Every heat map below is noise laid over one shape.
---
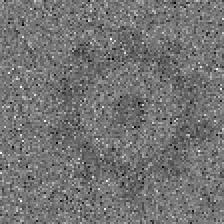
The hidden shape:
gear
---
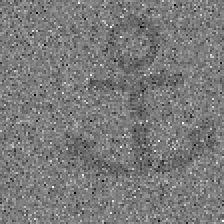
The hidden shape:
anchor
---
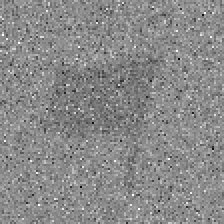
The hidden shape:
flag
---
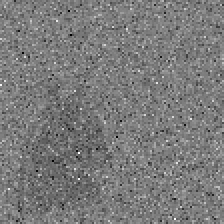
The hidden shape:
chess knight
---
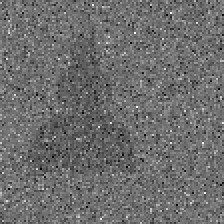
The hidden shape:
chess pawn
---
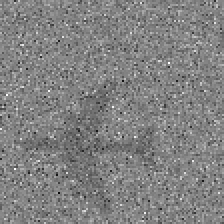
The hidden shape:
airplane
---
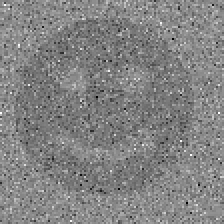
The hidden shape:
smiling face
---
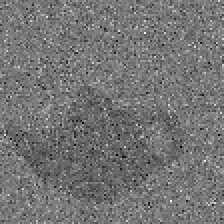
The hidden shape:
teapot
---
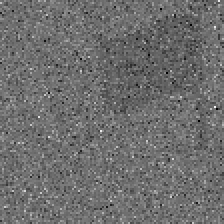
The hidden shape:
flag
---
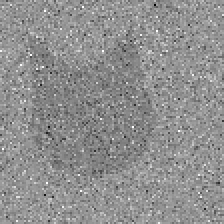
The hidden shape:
cat's head
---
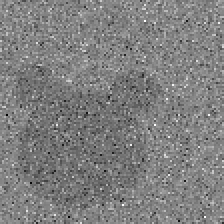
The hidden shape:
bear's head
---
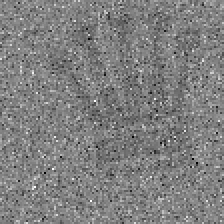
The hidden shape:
chess queen
